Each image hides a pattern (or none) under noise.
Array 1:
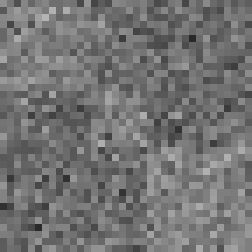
blocks along the diagonal
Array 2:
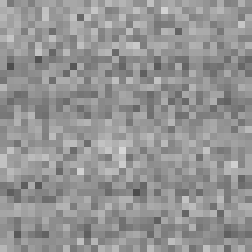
bands of rows
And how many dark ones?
4
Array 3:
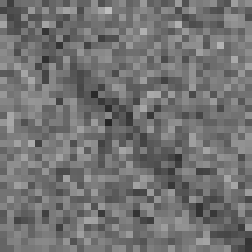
a diagonal band
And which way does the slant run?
top left to bottom right
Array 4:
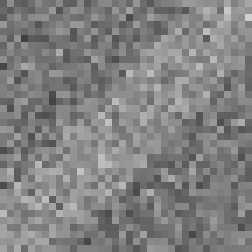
a diagonal band
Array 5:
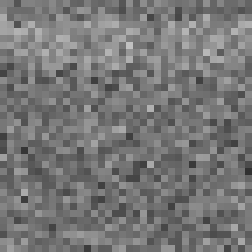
one band of rows
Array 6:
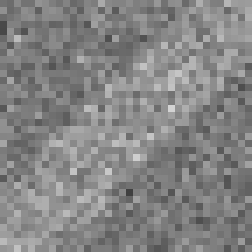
a diagonal band
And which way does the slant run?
bottom left to top right
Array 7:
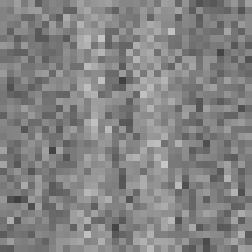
bands of columns
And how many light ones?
2
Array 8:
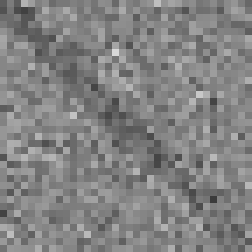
a diagonal band
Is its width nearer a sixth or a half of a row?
a sixth
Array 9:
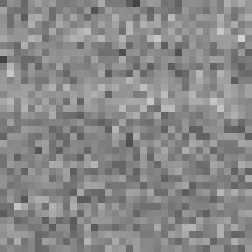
bands of rows
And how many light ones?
2
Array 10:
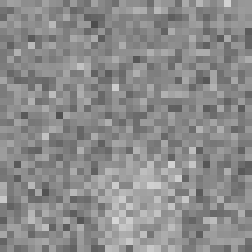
one block
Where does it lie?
bottom middle
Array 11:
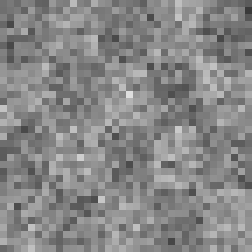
a checkerboard
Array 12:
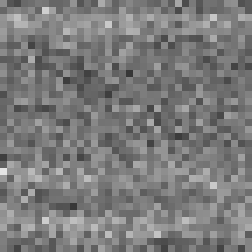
bands of rows
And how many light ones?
3
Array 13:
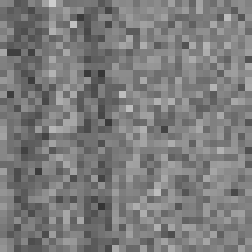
bands of columns
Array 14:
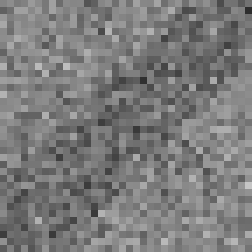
a diagonal band
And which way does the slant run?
bottom left to top right
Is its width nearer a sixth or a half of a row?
a half
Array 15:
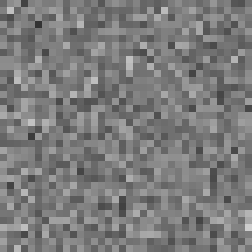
only noise
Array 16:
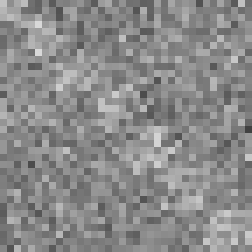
blocks along the diagonal
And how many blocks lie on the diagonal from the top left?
7
